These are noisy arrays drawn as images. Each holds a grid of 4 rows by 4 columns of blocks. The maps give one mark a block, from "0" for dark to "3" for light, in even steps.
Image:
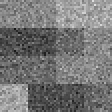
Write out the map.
2 2 3 3
0 0 1 2
1 1 2 2
3 0 0 1
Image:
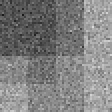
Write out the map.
0 0 1 3
0 0 1 3
2 1 2 3
3 2 2 3
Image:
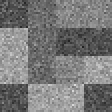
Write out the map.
0 1 2 2
3 1 0 0
3 1 2 3
0 3 3 0
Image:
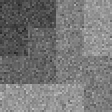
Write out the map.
0 0 2 3
0 1 2 3
1 1 2 2
3 3 3 2
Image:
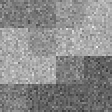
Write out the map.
1 1 2 3
3 2 3 3
3 3 1 0
1 0 0 0
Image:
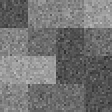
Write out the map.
0 2 2 3
2 1 0 1
3 3 0 0
2 1 1 0
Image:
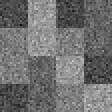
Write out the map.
0 3 0 1
2 3 2 1
2 1 3 0
0 1 2 3
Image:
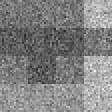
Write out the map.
1 1 1 3
0 0 0 1
1 0 1 3
2 2 2 3
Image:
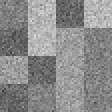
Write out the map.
1 3 0 3
0 3 2 1
2 0 2 1
0 1 2 1
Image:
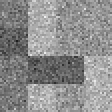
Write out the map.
1 3 2 2
0 3 2 2
1 0 0 3
1 3 2 3
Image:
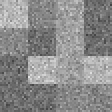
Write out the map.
3 1 2 0
1 0 2 0
0 3 2 3
0 0 1 1
